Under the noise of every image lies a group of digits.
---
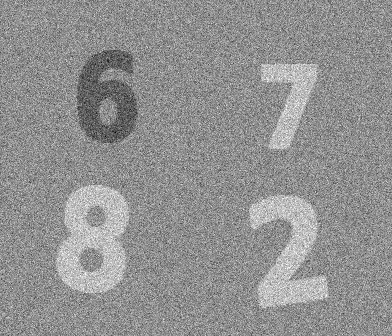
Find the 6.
top left
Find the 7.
top right
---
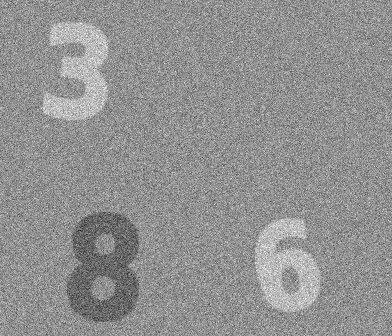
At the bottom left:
8
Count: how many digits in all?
3
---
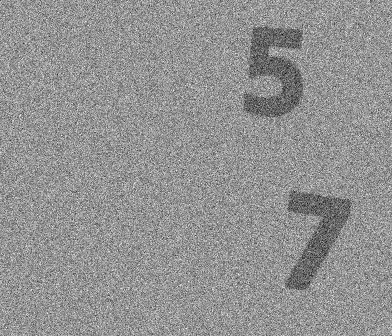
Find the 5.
top right
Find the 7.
bottom right
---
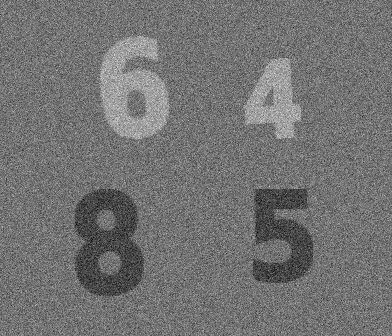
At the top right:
4
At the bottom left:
8
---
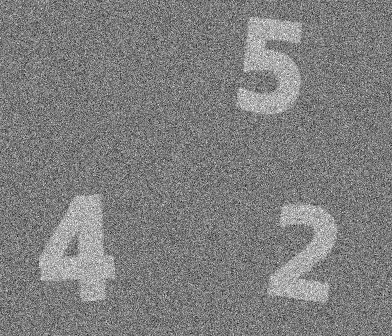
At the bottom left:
4
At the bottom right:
2
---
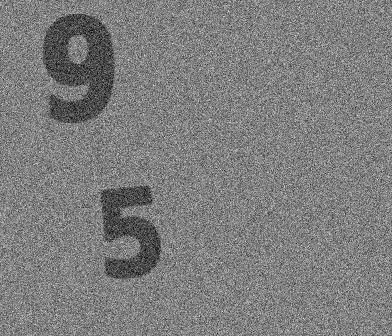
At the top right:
nothing
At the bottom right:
nothing
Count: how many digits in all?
2
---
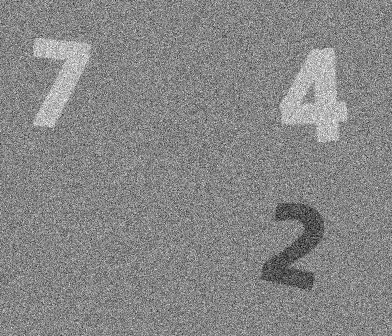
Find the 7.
top left
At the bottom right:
2
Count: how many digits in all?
3
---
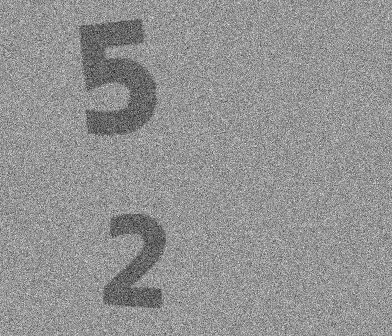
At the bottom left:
2
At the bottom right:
nothing
